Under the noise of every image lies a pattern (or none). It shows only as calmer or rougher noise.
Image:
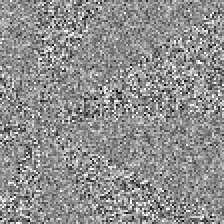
spokes from one point
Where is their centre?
middle left
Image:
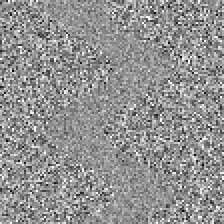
a wavy band
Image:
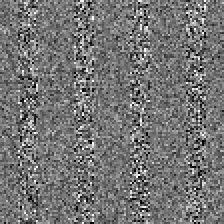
vertical stripes
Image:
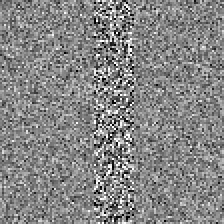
one vertical stripe
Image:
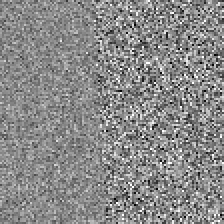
a sharp edge
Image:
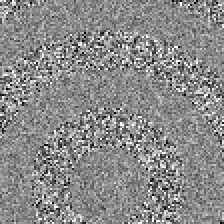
rings round one point
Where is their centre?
bottom middle
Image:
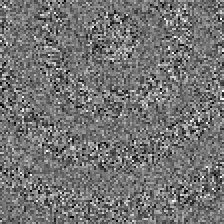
rings round one point
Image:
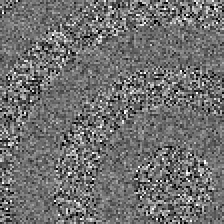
rings round one point
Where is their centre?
bottom right
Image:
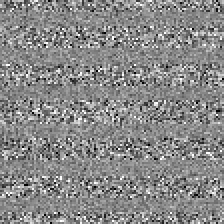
horizontal stripes
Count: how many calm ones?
6
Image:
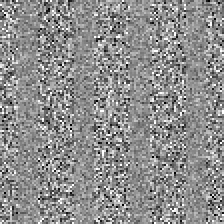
vertical stripes
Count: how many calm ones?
4
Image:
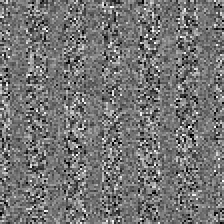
vertical stripes
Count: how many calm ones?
6
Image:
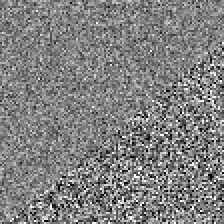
a sharp edge
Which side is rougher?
bottom right
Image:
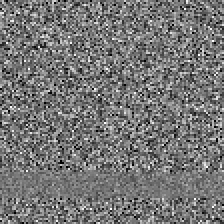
one horizontal stripe
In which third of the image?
bottom
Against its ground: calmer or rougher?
calmer
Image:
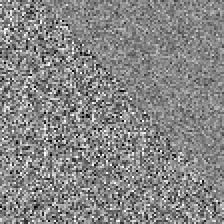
a sharp edge
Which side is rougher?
bottom left
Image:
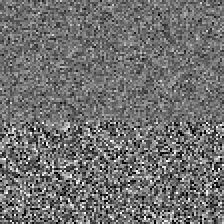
a sharp edge
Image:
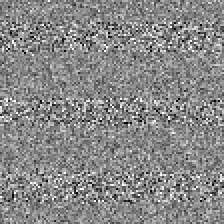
horizontal stripes
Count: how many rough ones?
3
